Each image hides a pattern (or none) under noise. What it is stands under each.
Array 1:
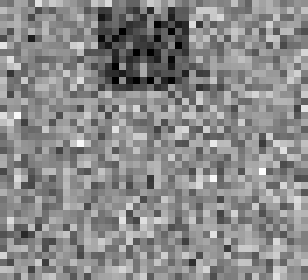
one block
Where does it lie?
top middle
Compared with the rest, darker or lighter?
darker
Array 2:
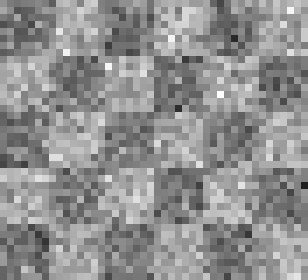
a checkerboard
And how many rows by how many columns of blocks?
5 by 6
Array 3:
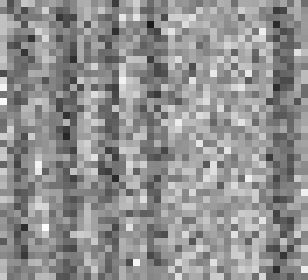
bands of columns
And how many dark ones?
5
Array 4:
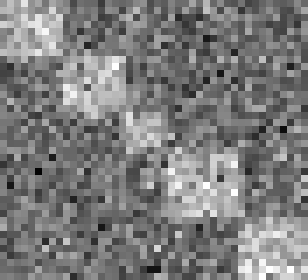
blocks along the diagonal
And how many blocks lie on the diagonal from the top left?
5
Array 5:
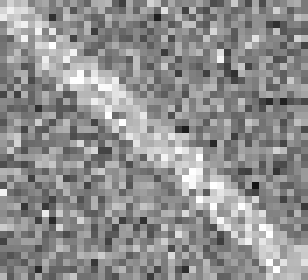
a diagonal band
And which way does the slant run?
top left to bottom right
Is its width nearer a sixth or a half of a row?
a sixth
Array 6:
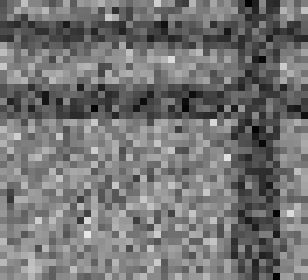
bands of rows crossing bands of columns
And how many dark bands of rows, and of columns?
2 and 1
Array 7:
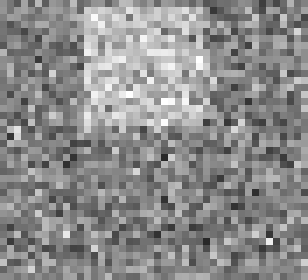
one block
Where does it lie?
top middle
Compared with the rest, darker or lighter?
lighter
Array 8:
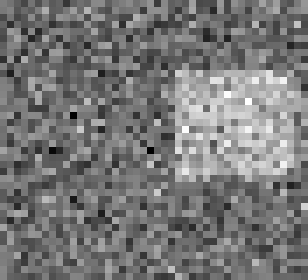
one block
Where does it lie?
middle right
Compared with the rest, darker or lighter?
lighter
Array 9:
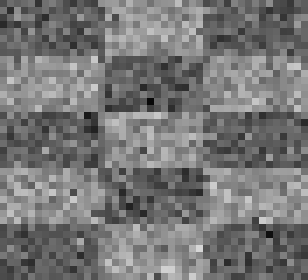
a checkerboard
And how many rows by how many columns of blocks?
5 by 3
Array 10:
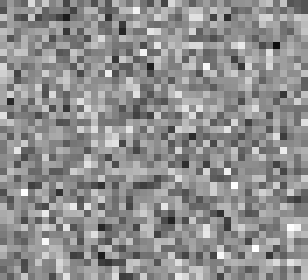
only noise
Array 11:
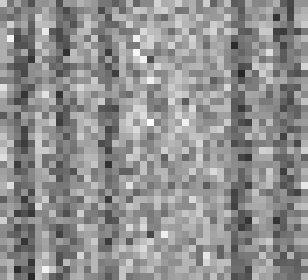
bands of columns
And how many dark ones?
5
